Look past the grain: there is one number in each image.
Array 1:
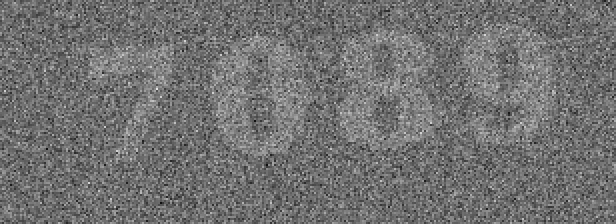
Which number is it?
7089
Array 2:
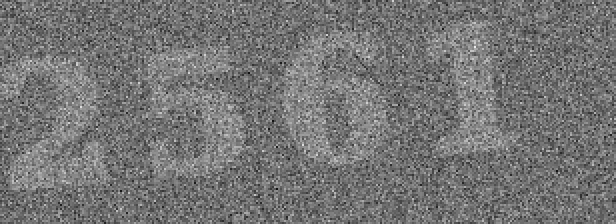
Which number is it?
2561
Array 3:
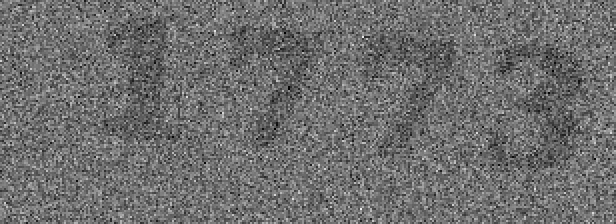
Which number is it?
1773
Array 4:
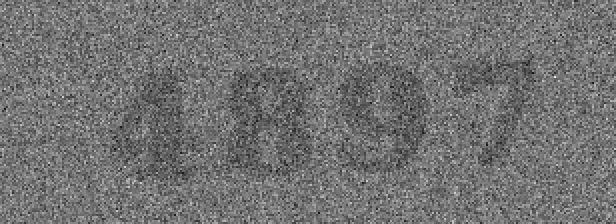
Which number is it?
4897
